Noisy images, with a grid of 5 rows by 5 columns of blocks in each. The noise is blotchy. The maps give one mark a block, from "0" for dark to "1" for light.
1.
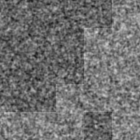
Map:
0 0 0 0 1
0 0 0 1 1
0 0 0 1 1
0 0 1 1 1
1 1 1 0 1
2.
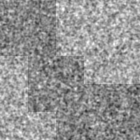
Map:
0 0 1 1 1
0 0 1 1 1
1 0 0 1 1
1 0 0 0 0
1 1 0 0 0
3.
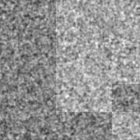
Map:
0 0 1 1 1
0 0 1 1 1
0 0 1 1 1
0 0 1 1 0
0 0 0 0 1
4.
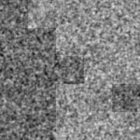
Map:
0 1 1 1 1
0 0 1 1 1
0 0 0 1 1
0 0 1 1 0
0 0 1 1 1
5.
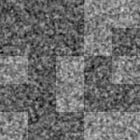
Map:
0 0 0 1 1
0 0 0 1 0
1 0 1 0 1
0 0 1 0 0
1 0 0 1 1
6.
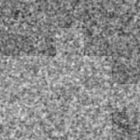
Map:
0 0 0 0 0
0 0 1 0 0
1 1 1 1 0
1 1 1 1 1
1 1 1 1 0
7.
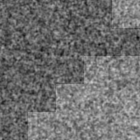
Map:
0 0 0 0 1
0 0 0 0 0
0 0 0 1 1
0 0 1 1 1
0 1 1 1 1
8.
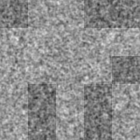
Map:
0 1 1 0 0
1 1 1 1 1
1 1 1 1 0
1 0 1 0 1
1 0 1 0 1
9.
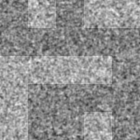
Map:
0 1 0 1 1
0 0 0 0 0
1 1 1 1 0
1 0 0 0 0
1 0 0 1 0
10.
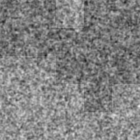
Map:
0 0 1 0 0
0 0 0 0 0
1 1 0 0 0
1 1 1 0 1
1 1 1 1 1
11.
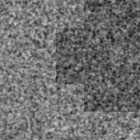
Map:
1 1 1 0 0
1 1 0 0 0
1 1 0 0 0
1 1 1 0 0
1 1 1 1 1
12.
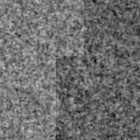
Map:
1 1 1 0 0
1 1 1 0 0
1 1 0 0 0
1 1 0 0 0
1 1 0 0 0
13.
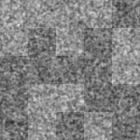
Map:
1 1 1 1 0
1 0 1 0 1
0 0 0 0 1
0 1 1 0 0
0 1 0 1 0
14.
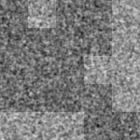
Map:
0 1 0 0 1
0 0 0 0 1
0 0 0 1 1
0 0 0 0 1
1 1 1 0 0
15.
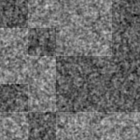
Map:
0 1 1 1 0
1 0 1 1 0
1 1 0 0 0
0 1 0 0 0
1 0 1 1 1
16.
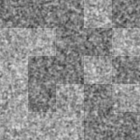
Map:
0 0 0 1 0
1 1 0 0 1
1 0 0 1 0
1 0 1 0 1
1 1 1 0 0
